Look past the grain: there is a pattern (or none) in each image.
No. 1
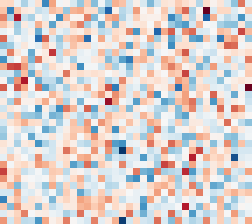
only noise
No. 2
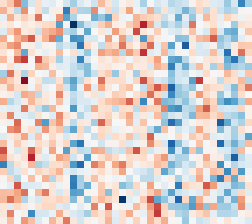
bands of columns
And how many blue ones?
3
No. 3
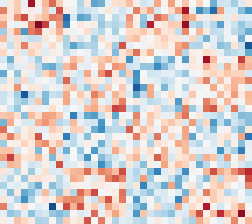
a checkerboard
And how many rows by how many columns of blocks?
4 by 4
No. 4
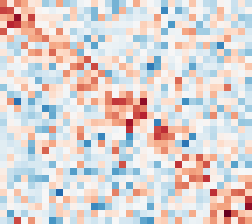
blocks along the diagonal
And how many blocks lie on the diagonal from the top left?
7
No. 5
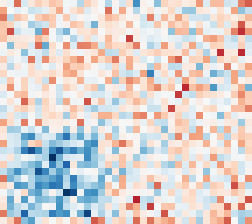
one block
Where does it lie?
bottom left
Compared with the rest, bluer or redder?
bluer
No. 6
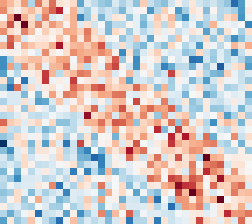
a diagonal band
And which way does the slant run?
top left to bottom right
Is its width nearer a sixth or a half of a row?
a half
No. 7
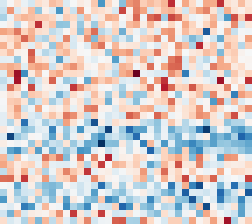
bands of rows
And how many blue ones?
2
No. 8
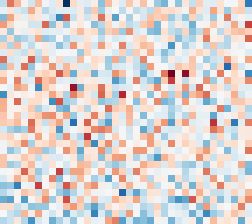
only noise
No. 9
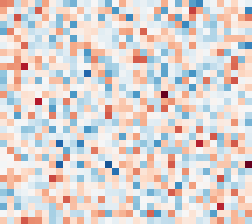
only noise
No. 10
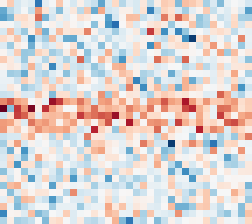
one band of rows
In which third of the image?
middle
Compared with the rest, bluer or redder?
redder
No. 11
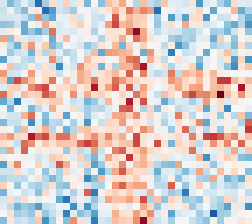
bands of rows crossing bands of columns
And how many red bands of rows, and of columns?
2 and 1
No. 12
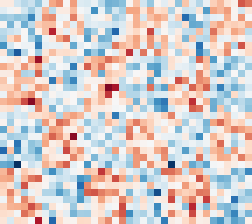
a checkerboard
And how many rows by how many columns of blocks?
4 by 6
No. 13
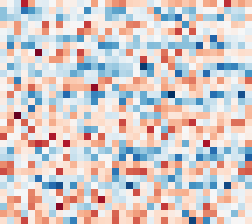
bands of rows
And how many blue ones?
6
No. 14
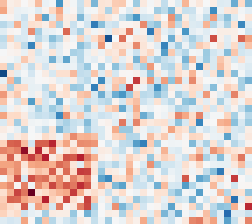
one block
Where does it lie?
bottom left
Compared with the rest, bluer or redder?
redder
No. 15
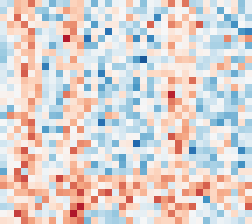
bands of rows crossing bands of columns
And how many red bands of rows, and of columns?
1 and 3
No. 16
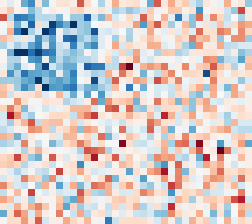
one block
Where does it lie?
top left
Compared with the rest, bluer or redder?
bluer
